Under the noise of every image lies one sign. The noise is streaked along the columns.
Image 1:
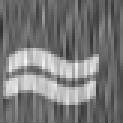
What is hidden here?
light approximately sign
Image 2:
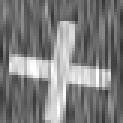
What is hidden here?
light plus sign
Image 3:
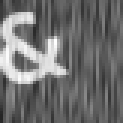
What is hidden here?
light ampersand
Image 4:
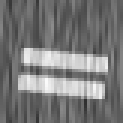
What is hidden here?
light equals sign
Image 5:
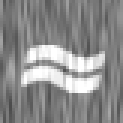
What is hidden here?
light approximately sign
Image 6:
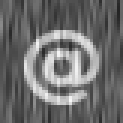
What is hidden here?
light at sign
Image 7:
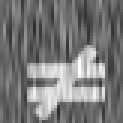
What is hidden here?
light not-equal sign
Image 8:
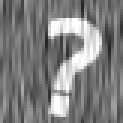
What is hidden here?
light question mark
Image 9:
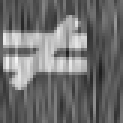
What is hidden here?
light not-equal sign
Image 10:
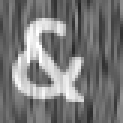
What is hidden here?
light ampersand
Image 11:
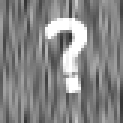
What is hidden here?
light question mark
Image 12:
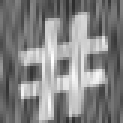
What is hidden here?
light hash sign
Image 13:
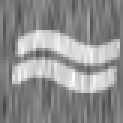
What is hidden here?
light approximately sign
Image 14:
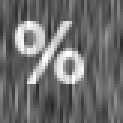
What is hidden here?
light percent sign
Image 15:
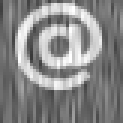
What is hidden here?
light at sign
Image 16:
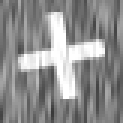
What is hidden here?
light plus sign
